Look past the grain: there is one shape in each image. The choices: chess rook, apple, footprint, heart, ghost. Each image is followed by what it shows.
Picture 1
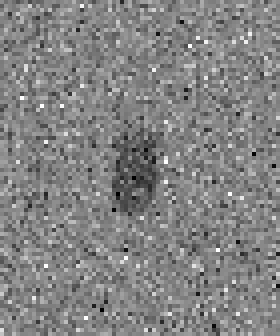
footprint
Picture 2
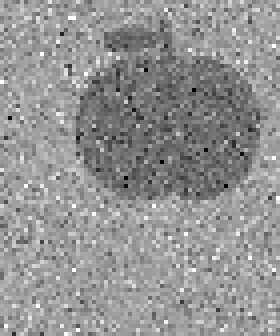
apple
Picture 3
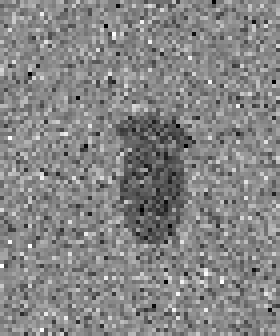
footprint
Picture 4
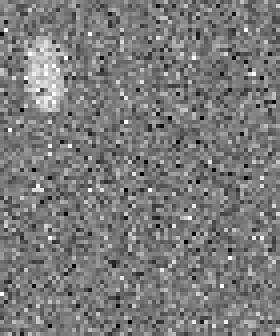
footprint
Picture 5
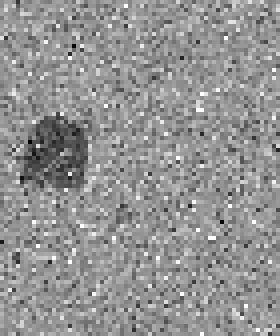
ghost
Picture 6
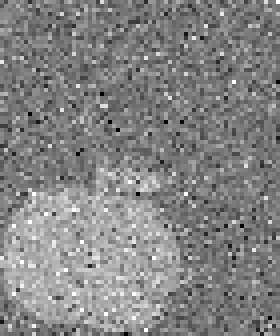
apple
